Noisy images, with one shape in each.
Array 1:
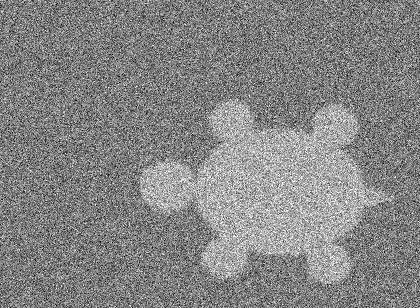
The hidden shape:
turtle
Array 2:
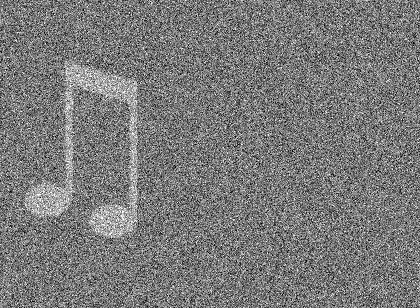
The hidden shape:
pair of musical notes
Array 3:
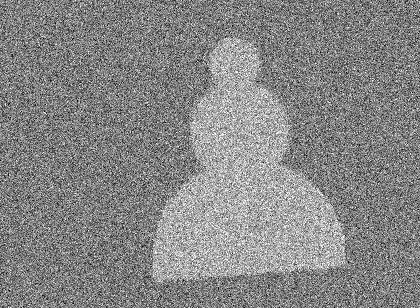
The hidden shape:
chess pawn
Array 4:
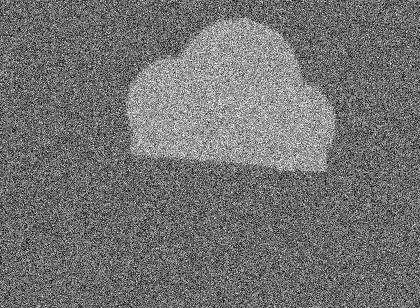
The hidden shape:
cloud
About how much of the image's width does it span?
half
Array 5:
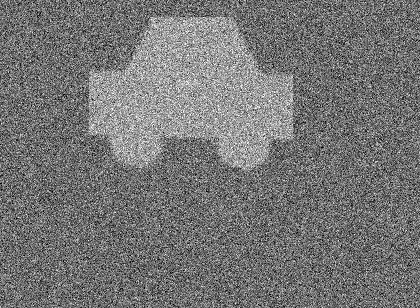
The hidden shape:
car
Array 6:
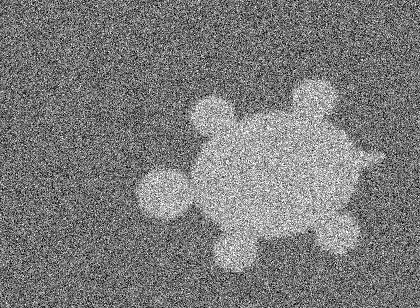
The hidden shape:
turtle
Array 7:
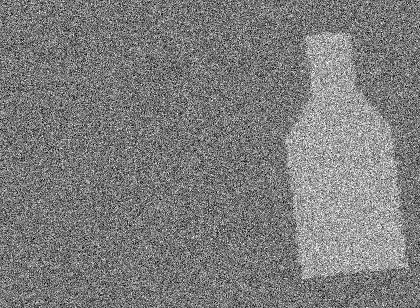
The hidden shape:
bottle
